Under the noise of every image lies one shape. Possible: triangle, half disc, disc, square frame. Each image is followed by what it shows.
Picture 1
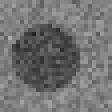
dark disc
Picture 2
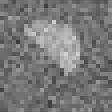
light half disc
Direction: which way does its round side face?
up and right
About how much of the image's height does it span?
half
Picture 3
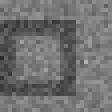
dark square frame
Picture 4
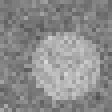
light disc
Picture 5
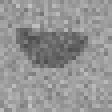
dark half disc
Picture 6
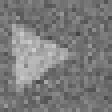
light triangle
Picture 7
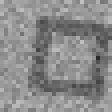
dark square frame
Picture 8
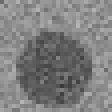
dark disc
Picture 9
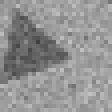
dark triangle
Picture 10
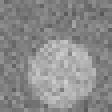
light disc
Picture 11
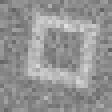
light square frame
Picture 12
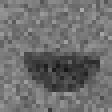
dark half disc
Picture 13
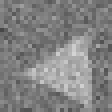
light triangle
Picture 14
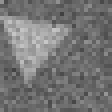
light triangle
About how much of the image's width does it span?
two thirds
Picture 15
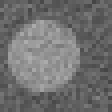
light disc
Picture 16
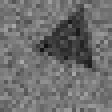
dark triangle
